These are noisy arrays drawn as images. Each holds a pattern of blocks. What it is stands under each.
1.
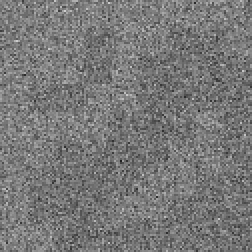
mirrored about the diagonal from the top left
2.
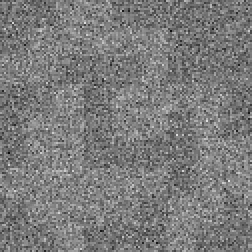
mirrored about the diagonal from the bottom left
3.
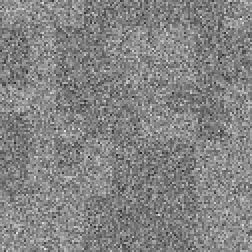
no symmetry
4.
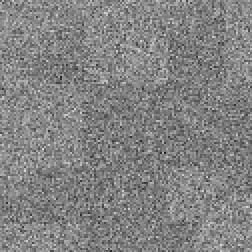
mirrored about the diagonal from the top left
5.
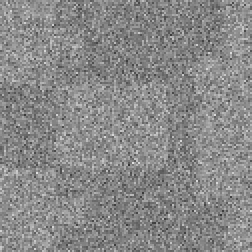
top and bottom mirror each other
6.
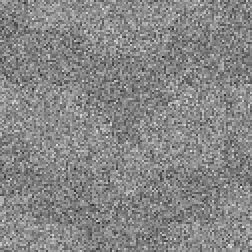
left and right mirror each other
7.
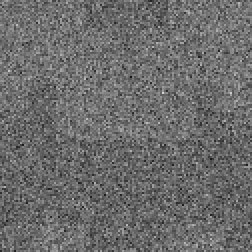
left and right mirror each other
